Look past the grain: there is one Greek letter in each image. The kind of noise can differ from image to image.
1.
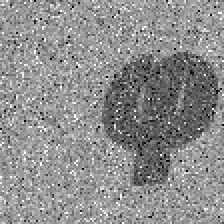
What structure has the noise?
heavy tails
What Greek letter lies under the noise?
phi
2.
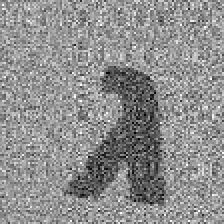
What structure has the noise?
low rank plus noise
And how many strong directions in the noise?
three or four
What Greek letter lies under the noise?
lambda
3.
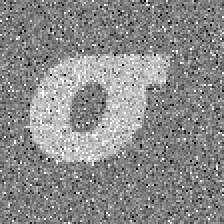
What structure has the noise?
heavy tails
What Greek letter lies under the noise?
sigma
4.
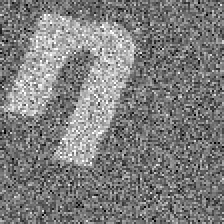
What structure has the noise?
independent entries
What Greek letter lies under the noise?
eta
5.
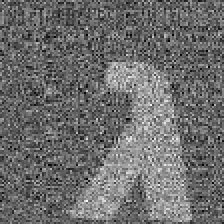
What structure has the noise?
low rank plus noise
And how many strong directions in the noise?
three or four
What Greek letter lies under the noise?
lambda
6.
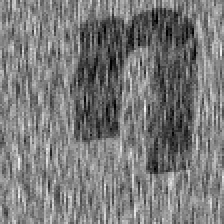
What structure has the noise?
streaked along the columns
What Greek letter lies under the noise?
eta
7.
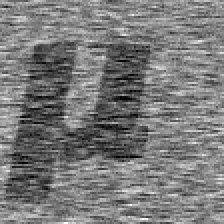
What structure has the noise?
streaked along the rows
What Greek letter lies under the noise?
mu
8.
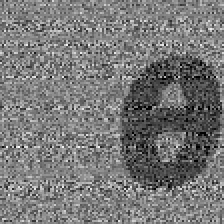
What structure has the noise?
rows of uneven size
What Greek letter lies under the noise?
theta
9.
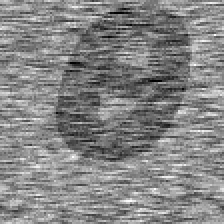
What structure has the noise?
streaked along the rows
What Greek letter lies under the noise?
theta
